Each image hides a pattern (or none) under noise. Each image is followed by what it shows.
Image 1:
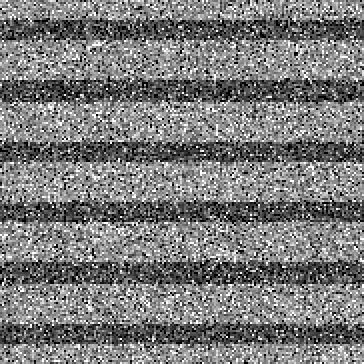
horizontal stripes
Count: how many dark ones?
6
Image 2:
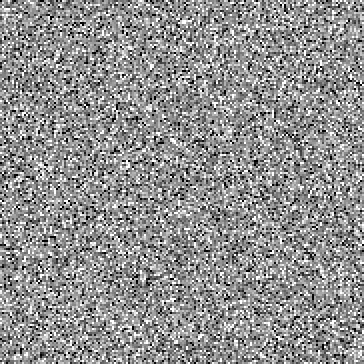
only noise
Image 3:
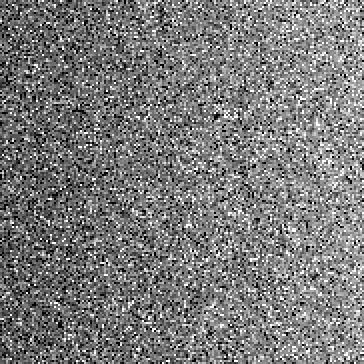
a smooth slope
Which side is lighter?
right
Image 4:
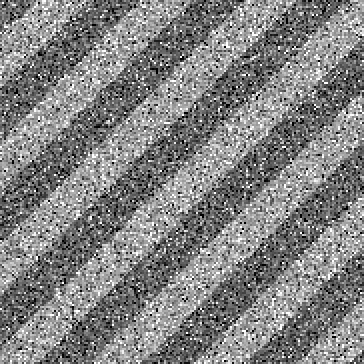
diagonal stripes
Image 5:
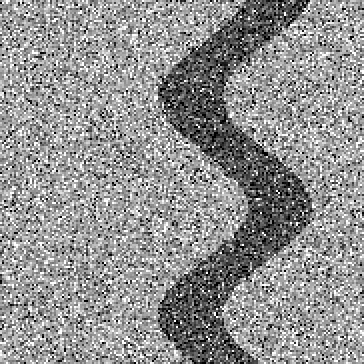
a wavy band
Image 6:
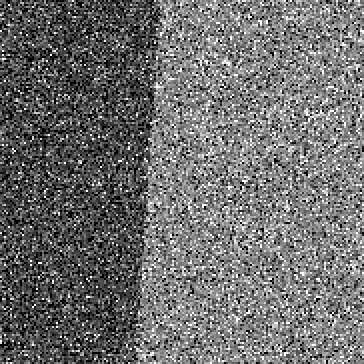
a sharp edge
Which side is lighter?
right
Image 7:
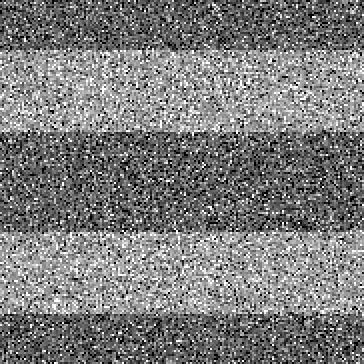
horizontal stripes
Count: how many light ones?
2
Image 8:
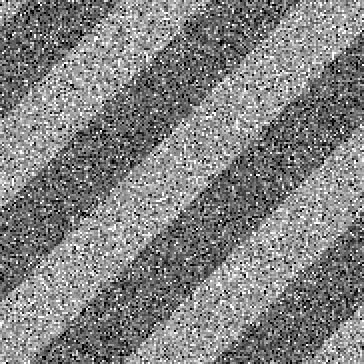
diagonal stripes
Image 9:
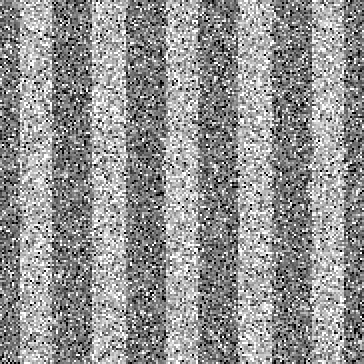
vertical stripes
